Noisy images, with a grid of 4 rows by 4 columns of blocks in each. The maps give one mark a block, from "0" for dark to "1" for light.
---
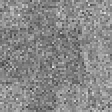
1 0 1 1
0 0 0 1
0 0 0 1
1 0 1 1
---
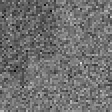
0 0 1 1
0 0 1 1
0 1 1 1
1 1 1 1
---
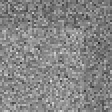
0 0 0 0
1 1 1 0
1 1 1 0
1 1 1 0
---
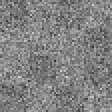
0 1 0 1
1 1 1 0
1 0 1 0
0 1 0 1
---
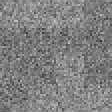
1 1 1 0
0 0 0 0
0 0 1 0
0 1 1 1
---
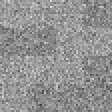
1 1 1 0
0 0 1 1
1 1 1 0
1 0 0 0
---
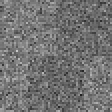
1 1 0 0
1 1 0 0
1 0 0 1
1 0 0 1
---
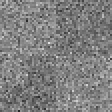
1 1 0 0
1 1 0 0
1 0 1 1
0 0 1 1
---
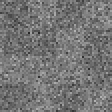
0 1 0 1
0 0 1 0
1 1 1 0
0 1 0 1
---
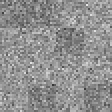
0 0 1 1
1 1 0 1
1 1 1 1
1 0 1 0
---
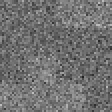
0 0 1 1
0 0 0 0
0 1 0 0
1 1 1 0
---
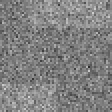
0 1 1 1
0 0 0 0
0 0 0 0
1 1 0 0
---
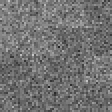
1 1 1 0
1 1 0 0
0 0 0 1
0 0 0 0
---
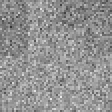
0 1 0 0
0 1 1 0
1 1 1 1
1 1 1 1
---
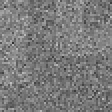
1 0 1 0
1 0 1 1
1 0 0 0
0 0 0 0
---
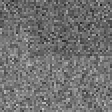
0 0 0 0
1 0 0 0
1 1 1 1
1 1 1 1
